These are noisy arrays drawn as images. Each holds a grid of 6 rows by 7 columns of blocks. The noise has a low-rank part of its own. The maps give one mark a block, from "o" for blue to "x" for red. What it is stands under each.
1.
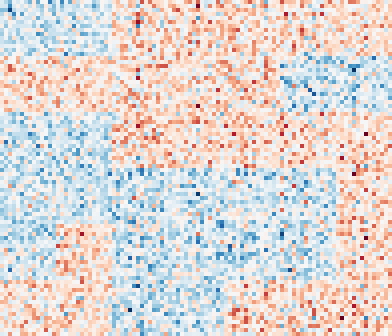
o o x x x x x
x x x x x o o
o o x x x x x
o o o o o o x
o x o o o o x
x x o o x x x
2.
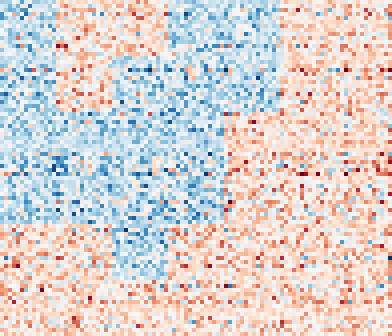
o x x o o x x
o x o o o x x
o o o o x x x
o o o o x x x
x x o x x x x
x x x x x x x
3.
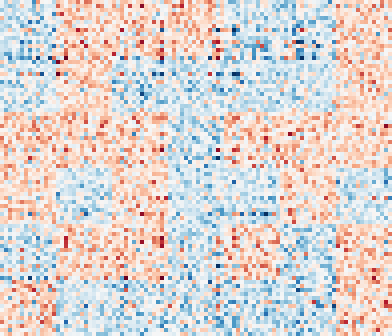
o x x x o o x
o x o o o o x
x x x o x x x
x o x o o x o
o x x o x o x
x o o o o o x
